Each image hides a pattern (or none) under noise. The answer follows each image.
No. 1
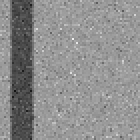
one vertical stripe
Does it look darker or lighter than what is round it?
darker
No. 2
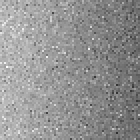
a smooth slope
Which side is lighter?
left
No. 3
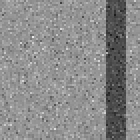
one vertical stripe
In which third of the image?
right
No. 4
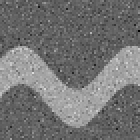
a wavy band
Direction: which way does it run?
left to right
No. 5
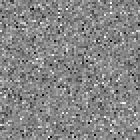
only noise
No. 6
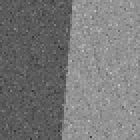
a sharp edge
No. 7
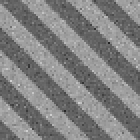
diagonal stripes
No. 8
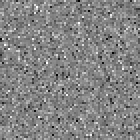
only noise
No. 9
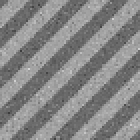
diagonal stripes
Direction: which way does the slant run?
bottom left to top right
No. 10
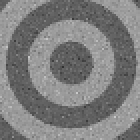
rings round one point
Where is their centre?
centre
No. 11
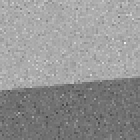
a sharp edge
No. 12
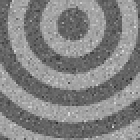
rings round one point
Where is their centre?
top middle
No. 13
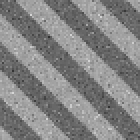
diagonal stripes
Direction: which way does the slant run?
top left to bottom right
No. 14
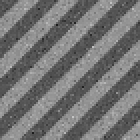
diagonal stripes
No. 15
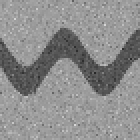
a wavy band
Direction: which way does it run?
left to right
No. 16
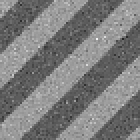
diagonal stripes
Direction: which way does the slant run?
bottom left to top right
